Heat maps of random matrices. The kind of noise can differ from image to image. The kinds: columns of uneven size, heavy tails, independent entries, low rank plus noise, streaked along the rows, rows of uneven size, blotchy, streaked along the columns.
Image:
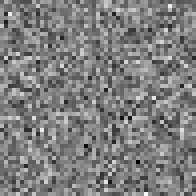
low rank plus noise
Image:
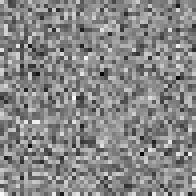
low rank plus noise
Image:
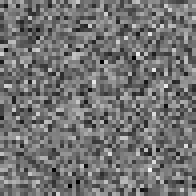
independent entries
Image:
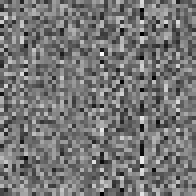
columns of uneven size
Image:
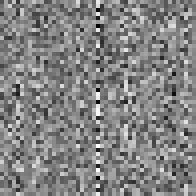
columns of uneven size
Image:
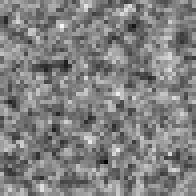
blotchy
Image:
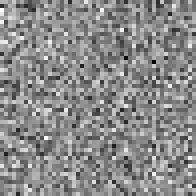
low rank plus noise
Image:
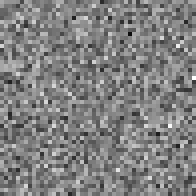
independent entries
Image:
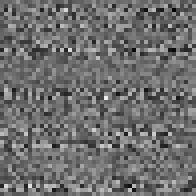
rows of uneven size
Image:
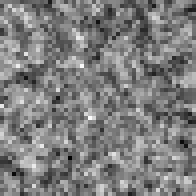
blotchy
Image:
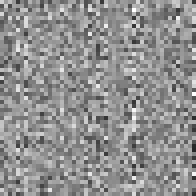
columns of uneven size
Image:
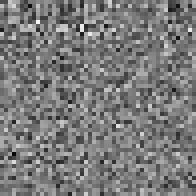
low rank plus noise
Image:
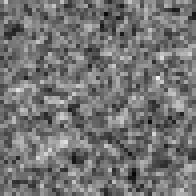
blotchy
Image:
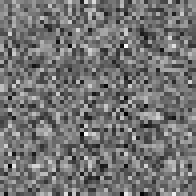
low rank plus noise
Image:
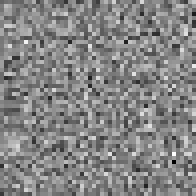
low rank plus noise
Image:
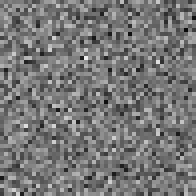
independent entries
